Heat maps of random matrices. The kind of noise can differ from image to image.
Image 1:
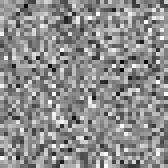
independent entries
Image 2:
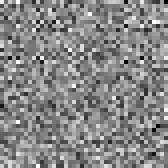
low rank plus noise
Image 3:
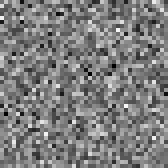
independent entries
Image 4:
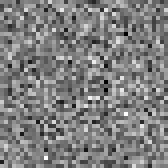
low rank plus noise
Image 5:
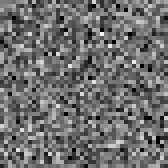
independent entries
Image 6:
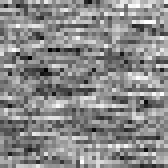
streaked along the rows
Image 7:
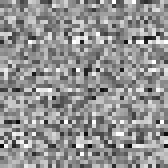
rows of uneven size
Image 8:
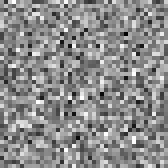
low rank plus noise
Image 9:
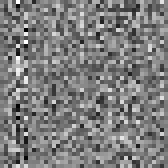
columns of uneven size
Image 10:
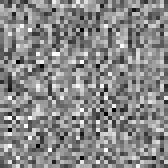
low rank plus noise
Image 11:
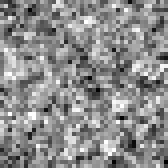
blotchy
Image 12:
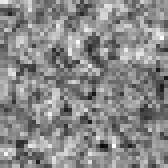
blotchy
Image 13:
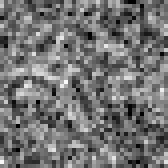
blotchy
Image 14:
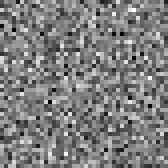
independent entries
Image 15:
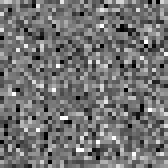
heavy tails
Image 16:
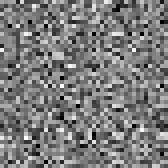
low rank plus noise
